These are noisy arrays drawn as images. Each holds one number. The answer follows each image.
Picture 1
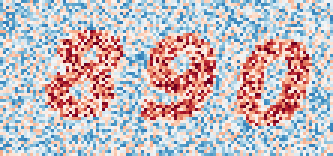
890
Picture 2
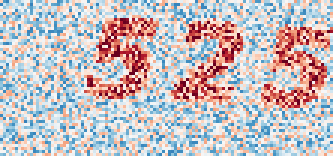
525
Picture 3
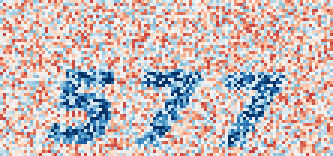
577
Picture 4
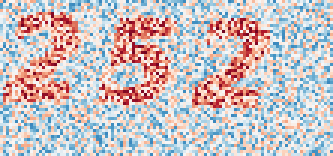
252
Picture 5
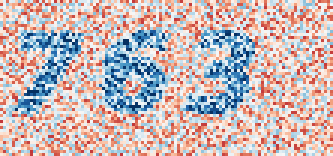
763
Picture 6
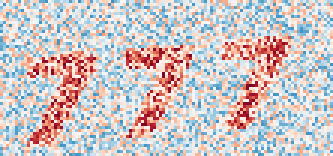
777
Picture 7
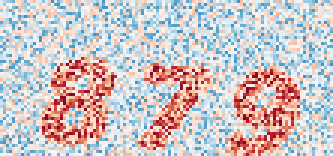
879
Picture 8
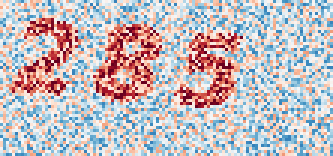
285
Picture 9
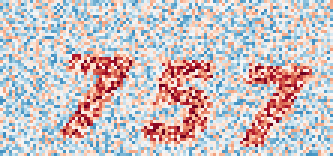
757
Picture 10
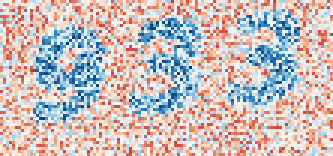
933
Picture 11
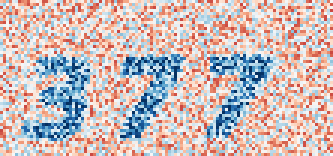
377
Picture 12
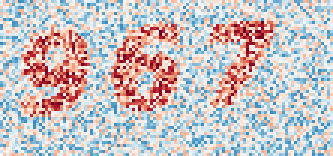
967
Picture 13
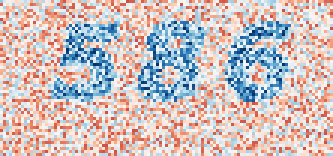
586
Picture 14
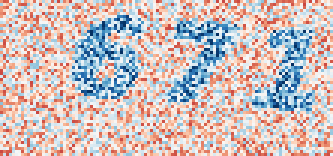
671
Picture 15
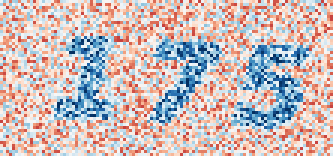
175
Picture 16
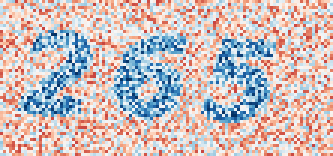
265
